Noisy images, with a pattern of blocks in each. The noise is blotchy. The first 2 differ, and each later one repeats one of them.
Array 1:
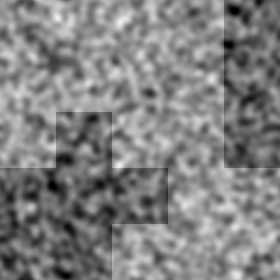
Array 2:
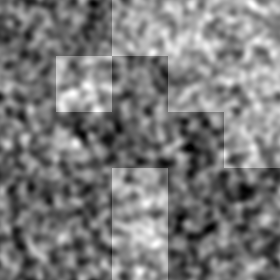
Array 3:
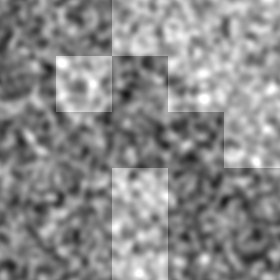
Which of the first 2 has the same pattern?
2
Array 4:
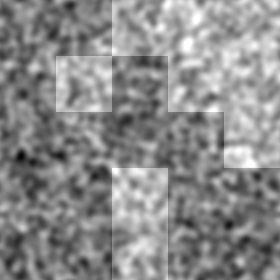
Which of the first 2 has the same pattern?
2
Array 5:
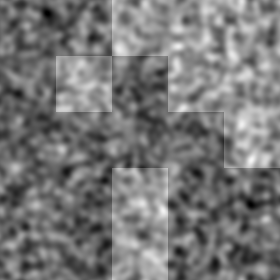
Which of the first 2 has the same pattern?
2
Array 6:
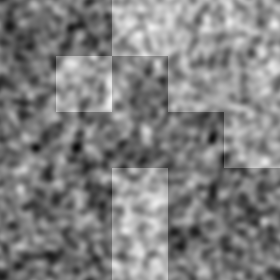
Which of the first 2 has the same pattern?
2
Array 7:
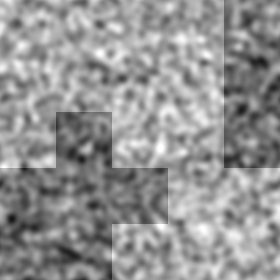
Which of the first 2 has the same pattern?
1
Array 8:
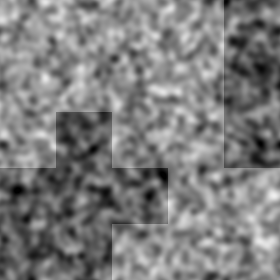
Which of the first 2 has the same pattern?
1
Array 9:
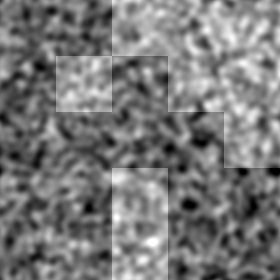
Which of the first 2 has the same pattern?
2
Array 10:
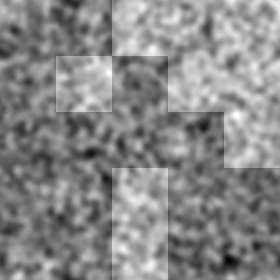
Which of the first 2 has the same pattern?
2
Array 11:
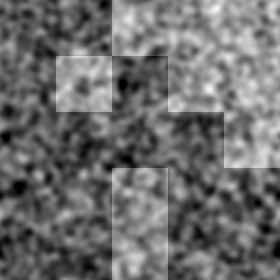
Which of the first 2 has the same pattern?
2
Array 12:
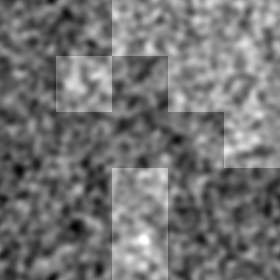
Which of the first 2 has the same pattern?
2
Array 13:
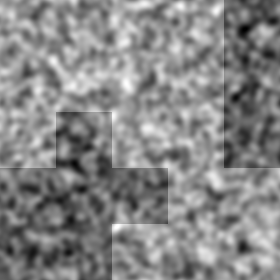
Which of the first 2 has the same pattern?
1
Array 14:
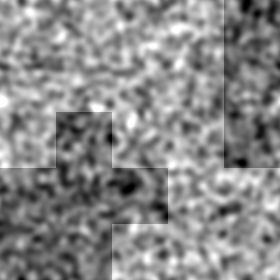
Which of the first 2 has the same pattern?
1
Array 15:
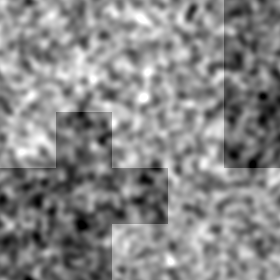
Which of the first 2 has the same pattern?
1
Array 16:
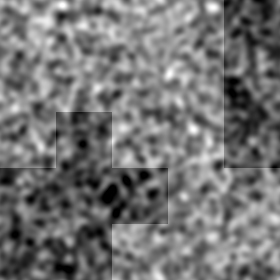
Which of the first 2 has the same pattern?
1
